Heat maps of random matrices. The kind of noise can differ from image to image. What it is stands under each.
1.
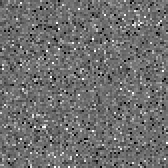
heavy tails
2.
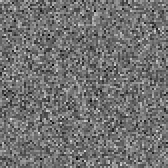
independent entries
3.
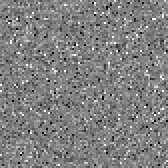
heavy tails
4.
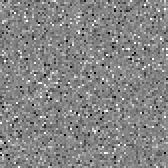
heavy tails
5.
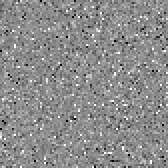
heavy tails
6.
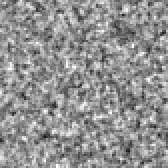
blotchy
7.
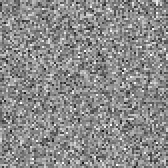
independent entries
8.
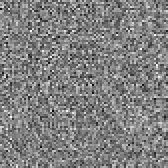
low rank plus noise
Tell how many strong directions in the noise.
five to eight
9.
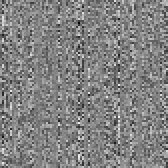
columns of uneven size
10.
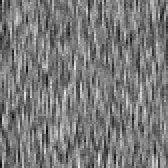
streaked along the columns
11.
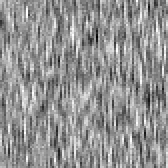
streaked along the columns
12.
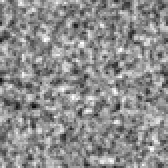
blotchy
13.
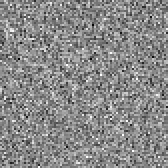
independent entries
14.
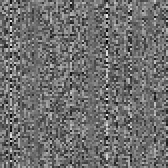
columns of uneven size
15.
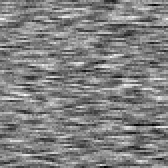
streaked along the rows
